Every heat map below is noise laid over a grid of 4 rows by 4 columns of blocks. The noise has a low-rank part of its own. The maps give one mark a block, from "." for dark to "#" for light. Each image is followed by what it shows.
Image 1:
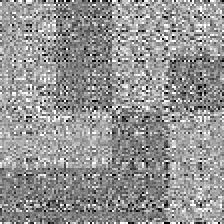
# . # #
# . # .
# # . #
. . . #
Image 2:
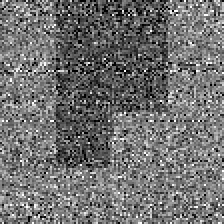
# . . #
# . . #
# . # #
# # # #
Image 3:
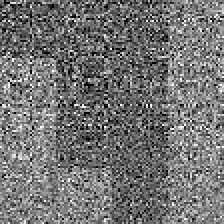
. . . #
# . . #
# . . #
# # . #
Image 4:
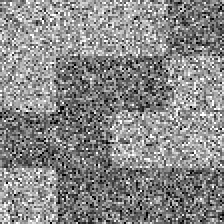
# # # .
# . . #
. . # #
# . . .
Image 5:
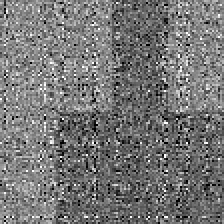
# # . #
# # . #
# . . .
# . . .
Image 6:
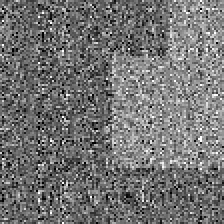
. . . #
. . # #
. . # #
. . . .
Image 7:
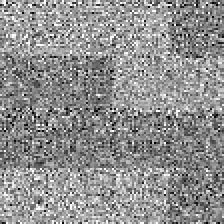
# # # .
. . # #
. . . .
# # # .
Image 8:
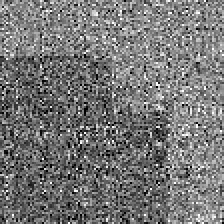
# # # #
. . # #
. . . #
. . . #
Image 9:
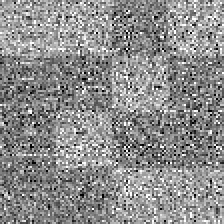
# # . #
. . # .
. # . .
. . # #
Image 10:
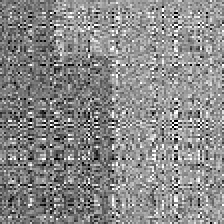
. # # #
. . # #
. . # #
. . # #
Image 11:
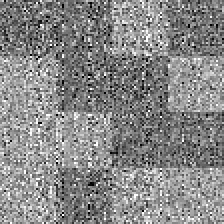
. . # .
# . . #
# # . .
# . # #
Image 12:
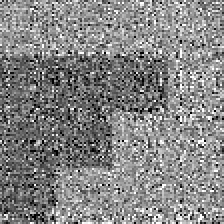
# # # #
. . . #
. . # #
. # # #
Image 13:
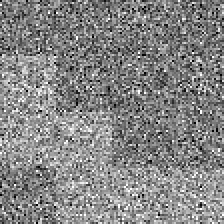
. . . .
# . . .
# # . .
. # # #
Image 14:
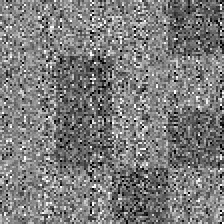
# # # .
# . # #
# . # .
# # . #
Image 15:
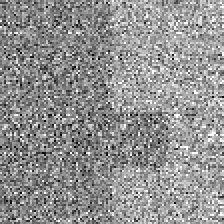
. . # #
. . # #
. . . #
. . # #
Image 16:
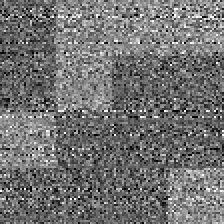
. # # #
. # . .
# . . .
. . . #
